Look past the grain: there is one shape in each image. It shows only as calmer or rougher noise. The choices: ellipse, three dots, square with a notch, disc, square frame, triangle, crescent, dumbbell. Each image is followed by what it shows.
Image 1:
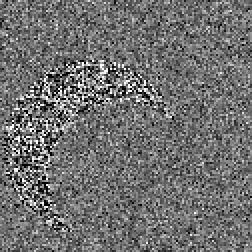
crescent
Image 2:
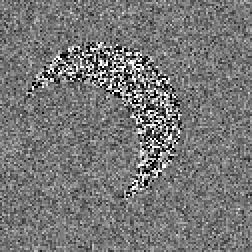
crescent
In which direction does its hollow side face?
down and left
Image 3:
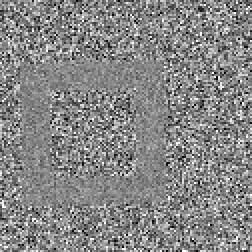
square frame
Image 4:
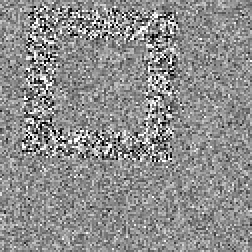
square frame
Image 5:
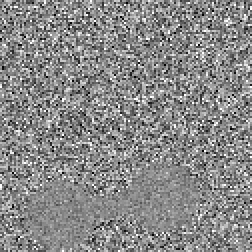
dumbbell
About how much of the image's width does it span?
two thirds
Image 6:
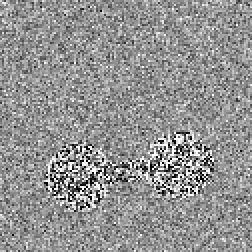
dumbbell
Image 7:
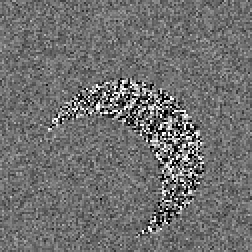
crescent
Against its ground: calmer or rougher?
rougher
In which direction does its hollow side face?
down and left
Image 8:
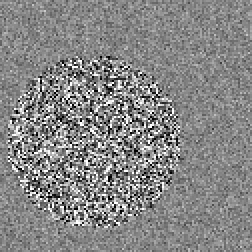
disc
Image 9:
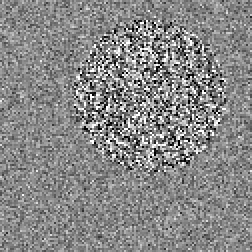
disc
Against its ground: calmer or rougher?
rougher
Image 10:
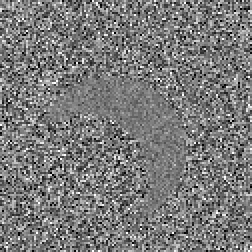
crescent
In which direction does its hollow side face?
down and left
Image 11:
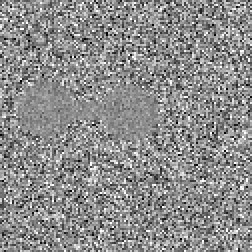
dumbbell
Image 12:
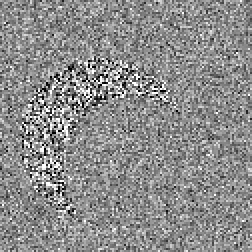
crescent
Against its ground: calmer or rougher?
rougher
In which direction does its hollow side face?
down and right
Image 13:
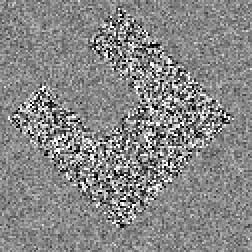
square with a notch
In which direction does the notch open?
up and left
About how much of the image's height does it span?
nearly all
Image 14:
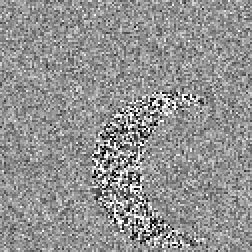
crescent
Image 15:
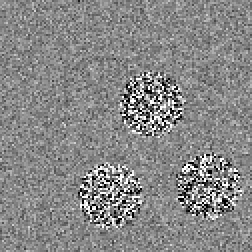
three dots
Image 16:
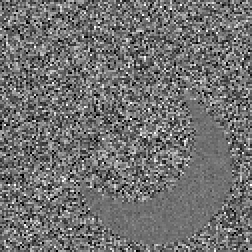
crescent
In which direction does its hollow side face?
up and left
